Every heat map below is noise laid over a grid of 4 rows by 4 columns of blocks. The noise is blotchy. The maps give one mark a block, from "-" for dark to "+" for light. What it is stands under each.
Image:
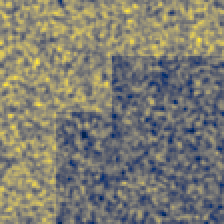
++++
++--
+---
+---
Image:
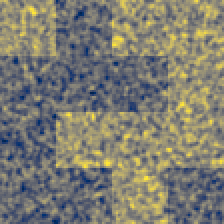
+-++
---+
-+++
--+-
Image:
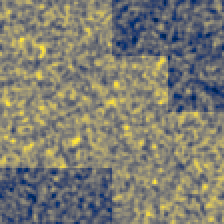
++--
+++-
++++
--++
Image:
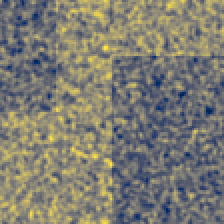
-+++
-+--
++--
++--
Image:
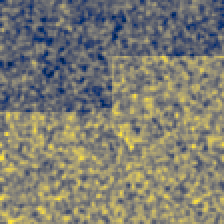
----
--++
++++
++++
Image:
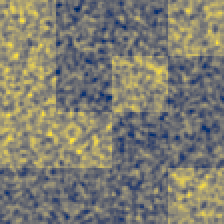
+--+
+-+-
++--
---+
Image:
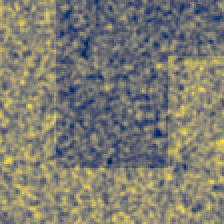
+---
+--+
+--+
++++
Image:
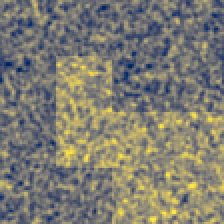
----
-+--
-+++
--++
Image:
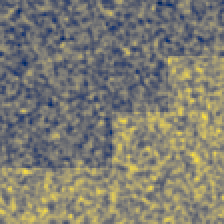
----
---+
--++
++++
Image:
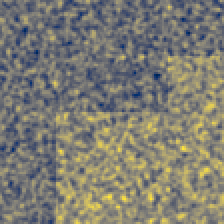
----
---+
-+++
-+++
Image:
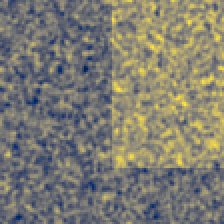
--++
--++
--++
----
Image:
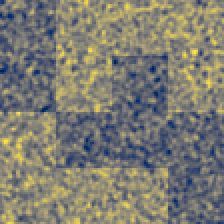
-+++
-+-+
+---
+++-
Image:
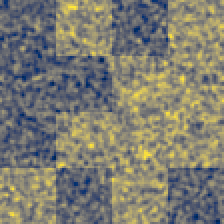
-+-+
--++
-+++
+-+-
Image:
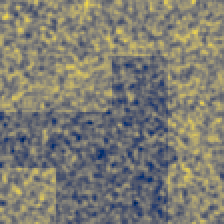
++++
++-+
---+
+--+
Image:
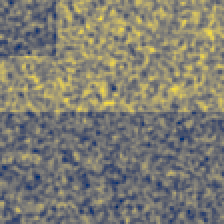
-+++
++++
----
----
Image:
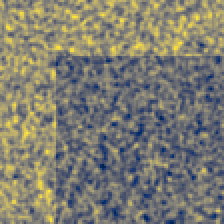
++++
+---
+---
+---
